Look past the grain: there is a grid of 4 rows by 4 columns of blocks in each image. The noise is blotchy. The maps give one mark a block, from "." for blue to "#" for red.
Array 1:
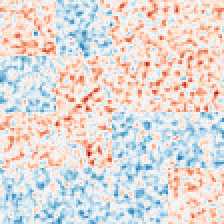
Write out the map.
# . # #
. # # #
# # . .
. . . #
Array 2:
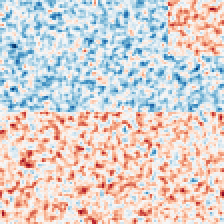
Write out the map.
. . . #
. . . .
# # # #
# # # #
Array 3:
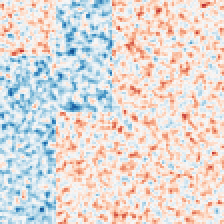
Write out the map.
# . # #
. . # #
. # # #
. # # #
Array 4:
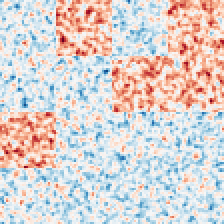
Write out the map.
. # . #
. . # #
# . . .
. . . .
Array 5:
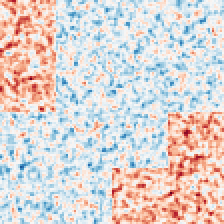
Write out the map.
# . . .
# . . .
. . . #
. . # #
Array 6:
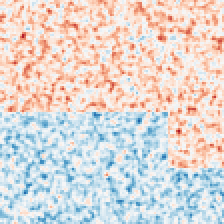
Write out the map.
# # # #
# # # #
. . . #
. . . .
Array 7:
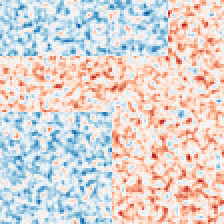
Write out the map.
. . . #
# # # #
. . # #
. . # #
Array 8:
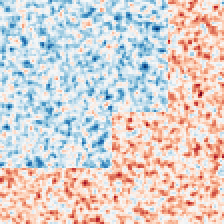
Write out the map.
. . . #
. . . #
. . # #
# # # #
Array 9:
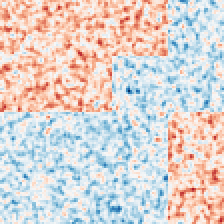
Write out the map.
# # # .
# # . .
. . . #
. . . #
